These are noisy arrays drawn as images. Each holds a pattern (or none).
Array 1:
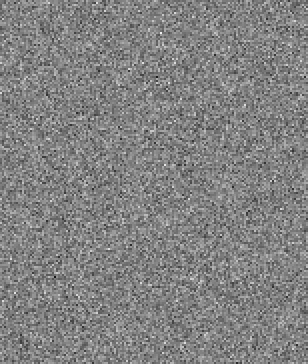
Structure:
only noise
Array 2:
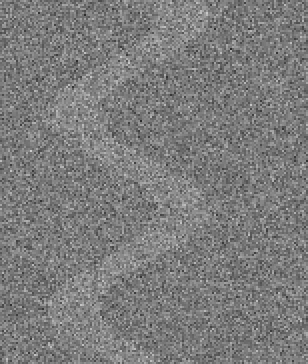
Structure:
a wavy band
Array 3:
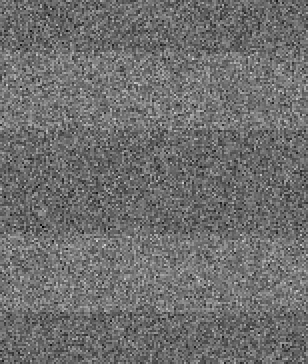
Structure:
horizontal stripes
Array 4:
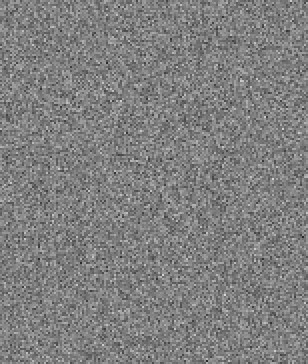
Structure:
only noise
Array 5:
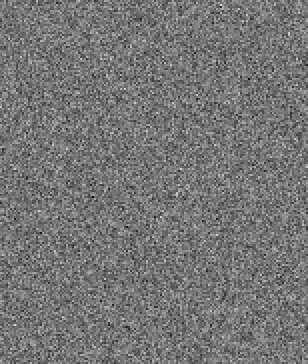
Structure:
only noise
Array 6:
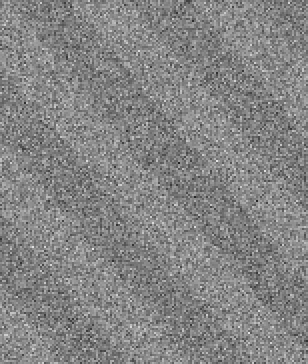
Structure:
diagonal stripes
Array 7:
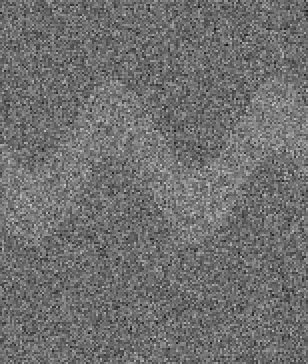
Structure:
a wavy band
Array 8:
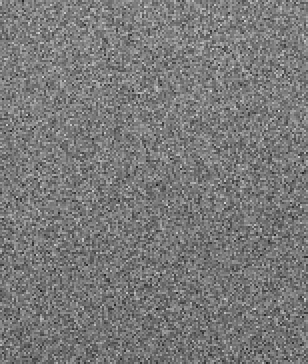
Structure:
a smooth slope
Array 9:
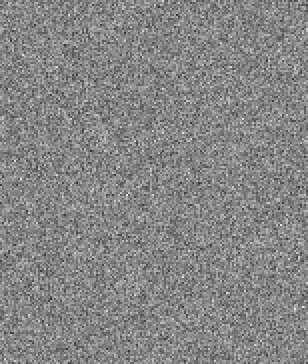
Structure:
only noise
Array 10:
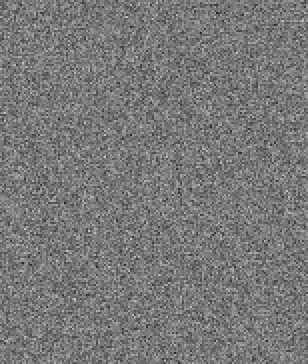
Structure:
only noise
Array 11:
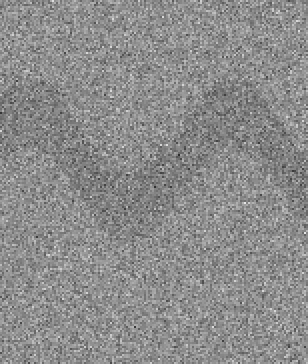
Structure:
a wavy band
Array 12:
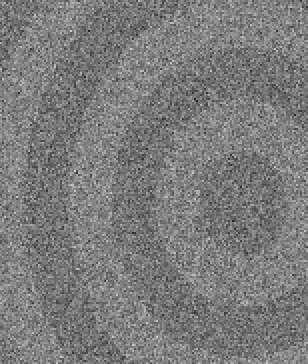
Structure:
rings round one point
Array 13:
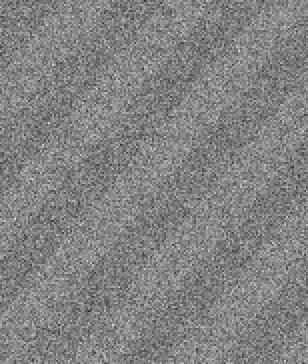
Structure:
diagonal stripes
